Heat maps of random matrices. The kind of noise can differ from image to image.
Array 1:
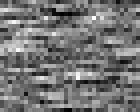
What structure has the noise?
streaked along the rows
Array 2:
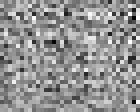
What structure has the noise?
low rank plus noise
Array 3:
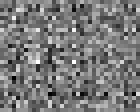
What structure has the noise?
low rank plus noise
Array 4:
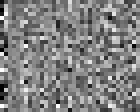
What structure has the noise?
columns of uneven size
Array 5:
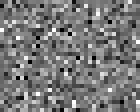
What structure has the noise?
heavy tails
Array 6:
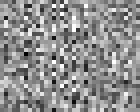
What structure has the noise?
columns of uneven size
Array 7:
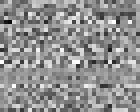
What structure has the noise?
rows of uneven size
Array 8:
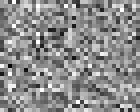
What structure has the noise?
low rank plus noise
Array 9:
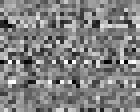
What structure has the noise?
rows of uneven size
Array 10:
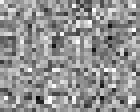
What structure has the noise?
low rank plus noise
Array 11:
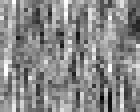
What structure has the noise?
streaked along the columns
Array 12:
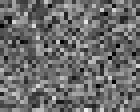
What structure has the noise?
independent entries
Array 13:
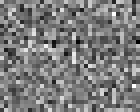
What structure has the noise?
independent entries
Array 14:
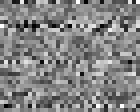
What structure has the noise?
rows of uneven size
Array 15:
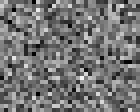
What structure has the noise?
independent entries
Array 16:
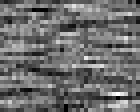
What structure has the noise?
streaked along the rows
